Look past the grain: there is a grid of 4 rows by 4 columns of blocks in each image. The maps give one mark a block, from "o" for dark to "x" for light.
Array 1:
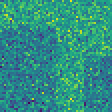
xxxx
ooxx
ooxo
ooxo
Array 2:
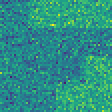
oxxx
oooo
ooox
ooxx
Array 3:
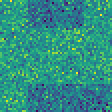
xoox
xxxx
xxxx
xooo
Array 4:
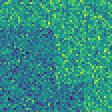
xxxx
ooxx
ooxx
ooox
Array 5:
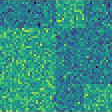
ooxo
xxoo
xxoo
xxox
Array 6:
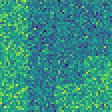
xooo
xooo
xoox
xoxx
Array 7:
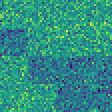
xxxx
oxxx
xooo
xxoo
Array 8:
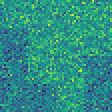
xxxx
oxxx
oxxo
ooxo
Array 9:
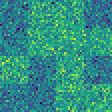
oxxo
oxxx
xoxo
ooxx
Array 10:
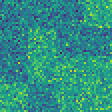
ooox
oxoo
oxxx
xoxx
